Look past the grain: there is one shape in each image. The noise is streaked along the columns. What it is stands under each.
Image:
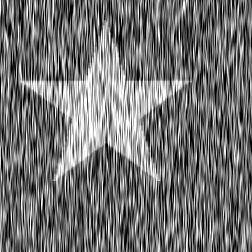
star
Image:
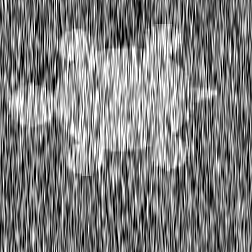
turtle
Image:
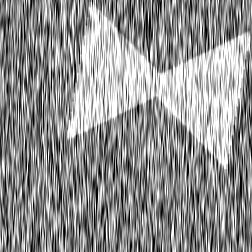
bow tie
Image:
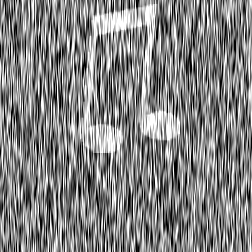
pair of musical notes
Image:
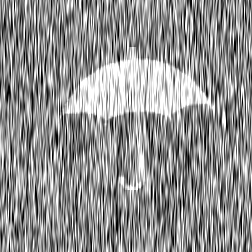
umbrella
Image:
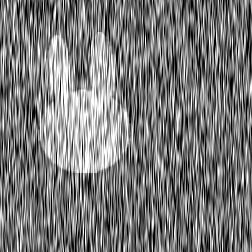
rabbit's head
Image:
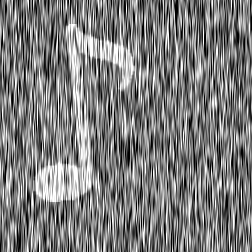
musical note
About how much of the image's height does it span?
two thirds
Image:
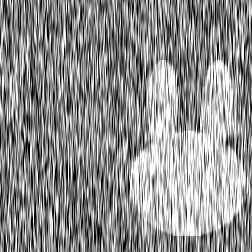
rabbit's head
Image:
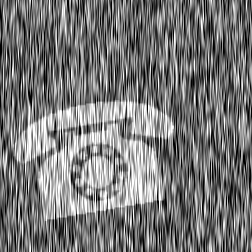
telephone
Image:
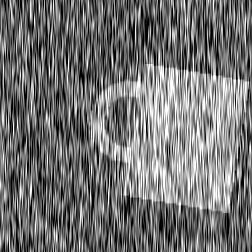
cup
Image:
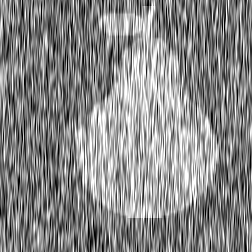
pear
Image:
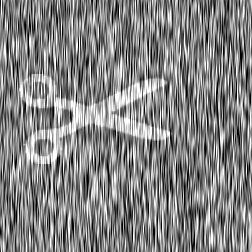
pair of scissors
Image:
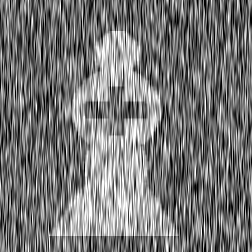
chess bishop
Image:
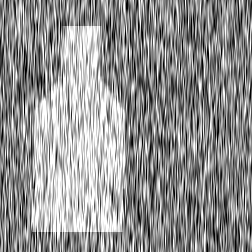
bottle
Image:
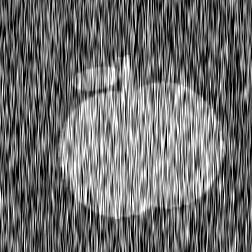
apple
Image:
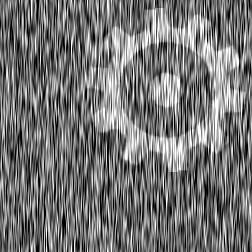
gear
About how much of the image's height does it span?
two thirds
